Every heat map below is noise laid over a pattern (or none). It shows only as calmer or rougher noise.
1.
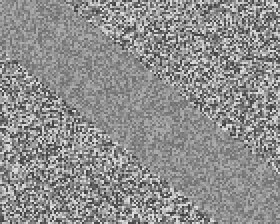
a diagonal band
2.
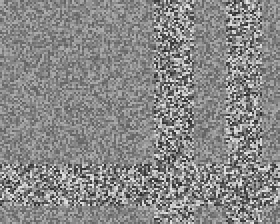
bands of rows crossing bands of columns
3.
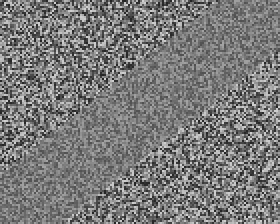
a diagonal band
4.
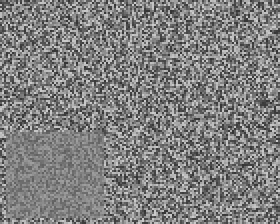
one block
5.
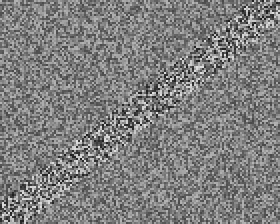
a diagonal band
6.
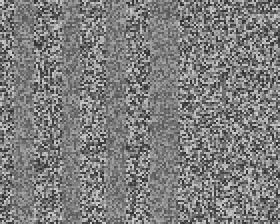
bands of columns
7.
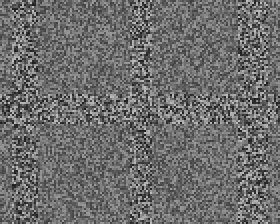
bands of rows crossing bands of columns
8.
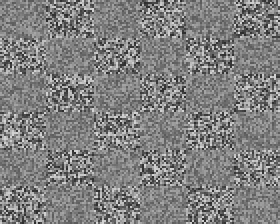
a checkerboard
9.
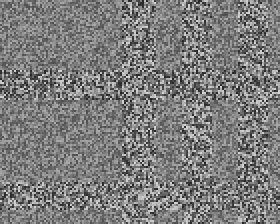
bands of rows crossing bands of columns
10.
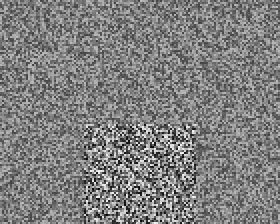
one block
